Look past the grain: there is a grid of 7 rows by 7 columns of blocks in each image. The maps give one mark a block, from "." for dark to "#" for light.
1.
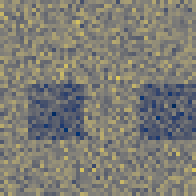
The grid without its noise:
#######
#######
#######
#..##..
#..##..
#######
#######
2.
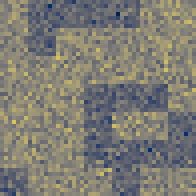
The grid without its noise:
#....##
#.#####
#######
###...#
###.##.
###....
.###.##
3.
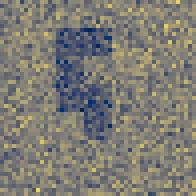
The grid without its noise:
#######
##..###
##.####
##..###
###.###
#######
#######
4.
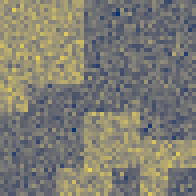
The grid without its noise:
###....
###....
###....
#......
...##..
...####
..##.#.
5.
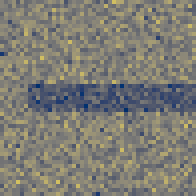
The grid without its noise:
#######
#######
#######
#......
#######
#######
#######
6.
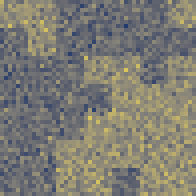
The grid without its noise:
##....#
.#.....
...##.#
....###
...####
..#####
..##.##
